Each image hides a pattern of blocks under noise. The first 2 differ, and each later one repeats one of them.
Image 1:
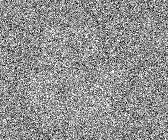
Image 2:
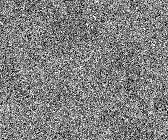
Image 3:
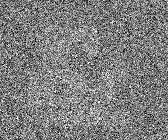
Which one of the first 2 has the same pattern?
1
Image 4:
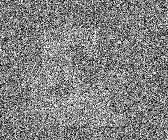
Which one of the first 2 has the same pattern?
1
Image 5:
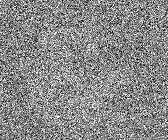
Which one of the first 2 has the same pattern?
1
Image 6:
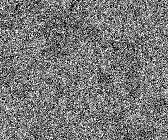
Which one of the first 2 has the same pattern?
2
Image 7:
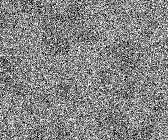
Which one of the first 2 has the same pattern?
2
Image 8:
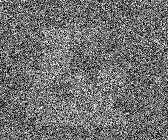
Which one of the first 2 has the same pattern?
1
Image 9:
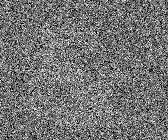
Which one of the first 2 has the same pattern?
1
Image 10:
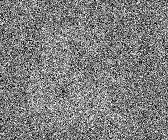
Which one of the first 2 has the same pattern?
1
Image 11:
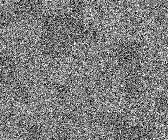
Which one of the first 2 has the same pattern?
2
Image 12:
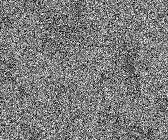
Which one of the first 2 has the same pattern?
2
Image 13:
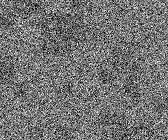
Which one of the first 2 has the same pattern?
2
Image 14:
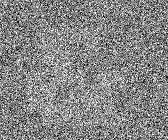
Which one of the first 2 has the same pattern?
1
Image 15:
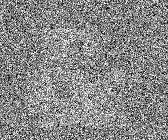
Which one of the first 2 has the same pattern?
1
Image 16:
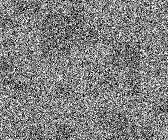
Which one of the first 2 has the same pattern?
2
